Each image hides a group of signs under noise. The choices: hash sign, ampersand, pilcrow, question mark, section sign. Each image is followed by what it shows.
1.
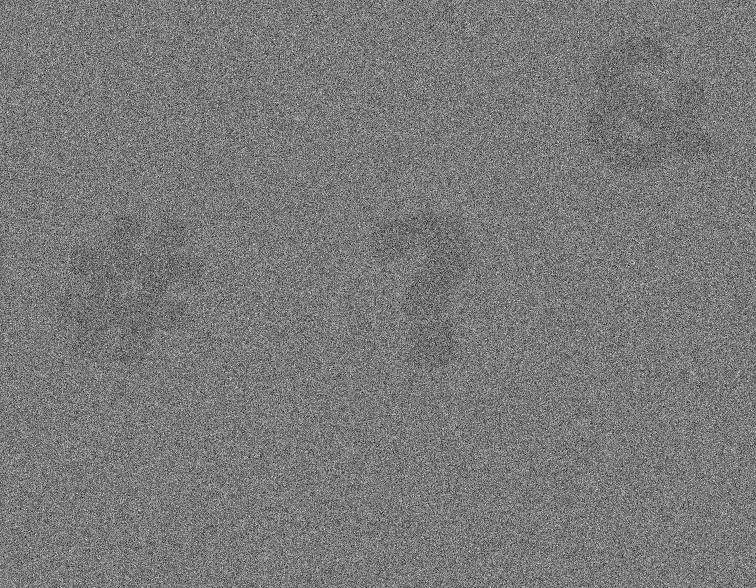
top right: ampersand; middle left: hash sign; centre: question mark
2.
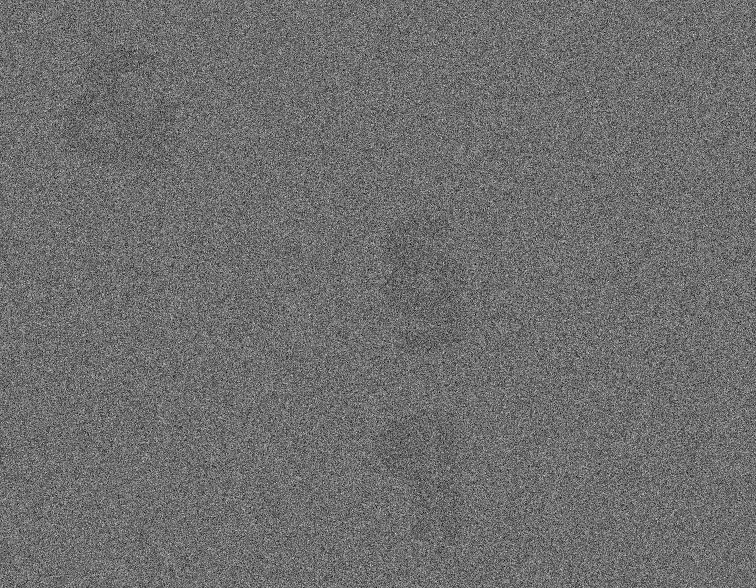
top left: ampersand; centre: section sign; bottom middle: pilcrow
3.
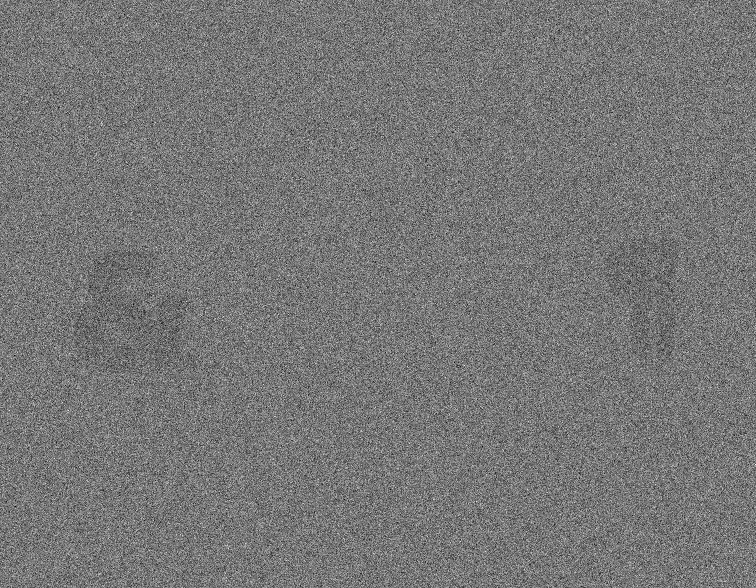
middle left: ampersand; middle right: pilcrow
